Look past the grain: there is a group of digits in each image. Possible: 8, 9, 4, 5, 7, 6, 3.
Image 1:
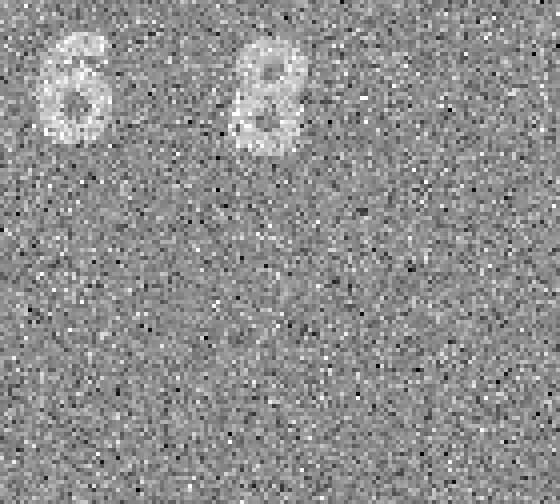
top left: light 6; top middle: light 8
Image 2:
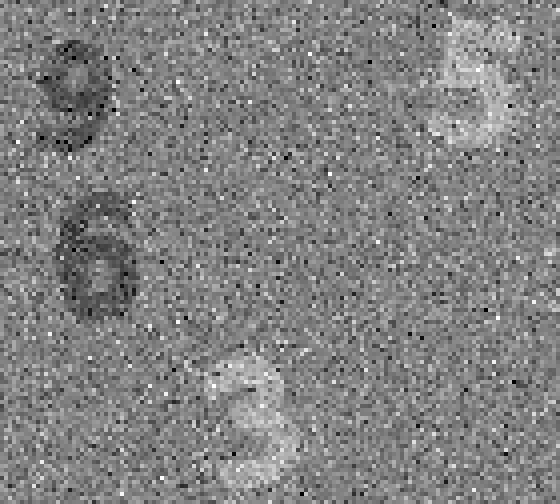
top left: dark 9; top right: light 5; middle left: dark 6; bottom middle: light 3
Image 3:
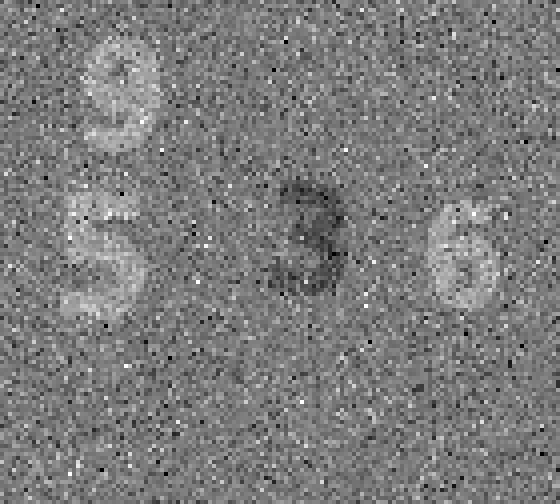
top left: light 9; middle left: light 5; centre: dark 3; middle right: light 6
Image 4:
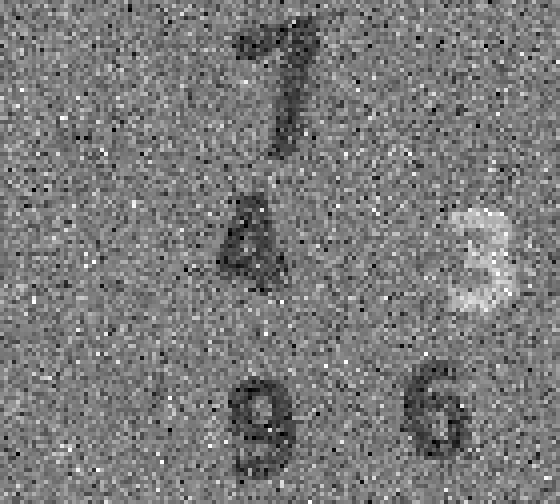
top middle: dark 7; centre: dark 4; middle right: light 3; bottom middle: dark 9; bottom right: dark 6
